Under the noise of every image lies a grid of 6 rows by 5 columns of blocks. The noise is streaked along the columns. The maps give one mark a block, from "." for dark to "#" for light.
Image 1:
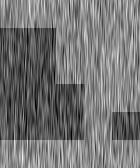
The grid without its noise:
# # # # #
. . # # #
. . # # #
. . . # #
. . . # .
# # # # #
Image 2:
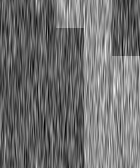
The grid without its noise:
. . # # .
. . . # .
. . . # #
. . . # #
. . . # #
. . . # #
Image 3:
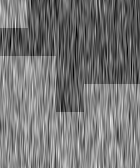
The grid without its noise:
# . . . .
. . . . .
# # . . .
# # . # #
# # # # #
# # # # #
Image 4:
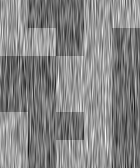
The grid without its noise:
# . . # #
# # . # .
. . # # .
. . # # .
# . . # .
# . # # .
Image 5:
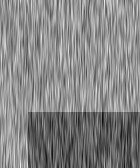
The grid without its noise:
# # # # #
# # # # #
# # # # #
# # # # #
# . . . .
# . . . .
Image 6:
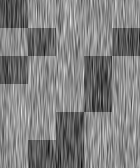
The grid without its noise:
. # # # #
# . # # .
. # # . #
# # # . #
# # . # #
# . . # #
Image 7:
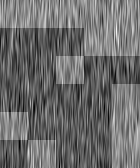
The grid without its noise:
# # # # #
. . . # #
. . # . .
. . . . #
# . . . #
. # . . #
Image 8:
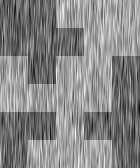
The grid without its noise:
. . # # #
. . . # #
# . # # .
# # # # .
. . # . .
. # # # .
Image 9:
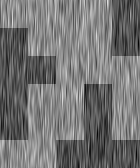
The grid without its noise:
# # # # .
. # # # .
. . # # #
. # # . #
. # # . #
# # . . .
